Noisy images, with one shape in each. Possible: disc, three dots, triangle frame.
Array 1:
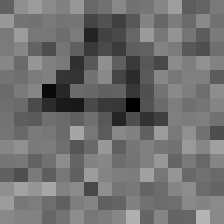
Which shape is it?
triangle frame
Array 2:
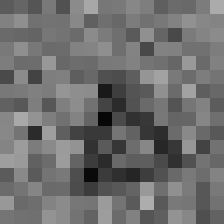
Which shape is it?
triangle frame
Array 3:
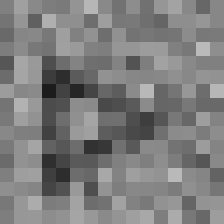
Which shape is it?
triangle frame
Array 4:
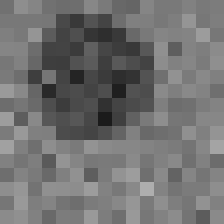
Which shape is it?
disc
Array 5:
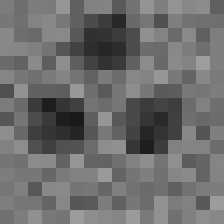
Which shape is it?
three dots
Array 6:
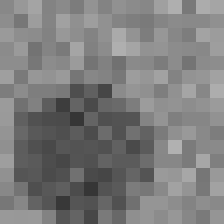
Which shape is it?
disc
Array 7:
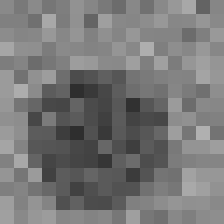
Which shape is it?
disc
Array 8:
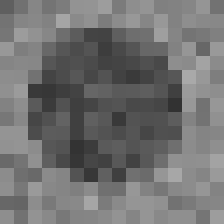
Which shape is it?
disc
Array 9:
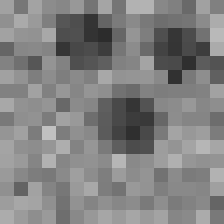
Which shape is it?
three dots
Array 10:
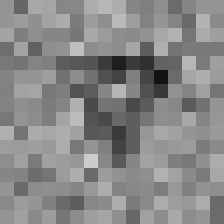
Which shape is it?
triangle frame
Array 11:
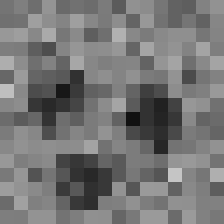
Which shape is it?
three dots
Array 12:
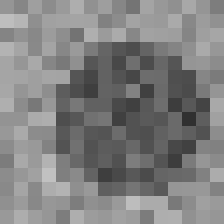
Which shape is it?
disc
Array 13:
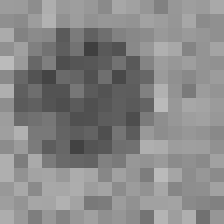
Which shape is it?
disc
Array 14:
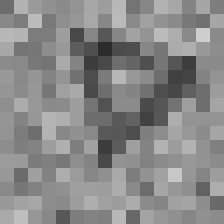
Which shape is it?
triangle frame
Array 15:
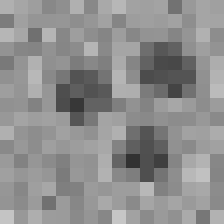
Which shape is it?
three dots
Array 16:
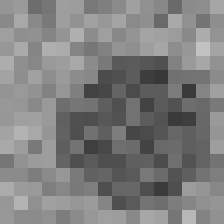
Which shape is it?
disc
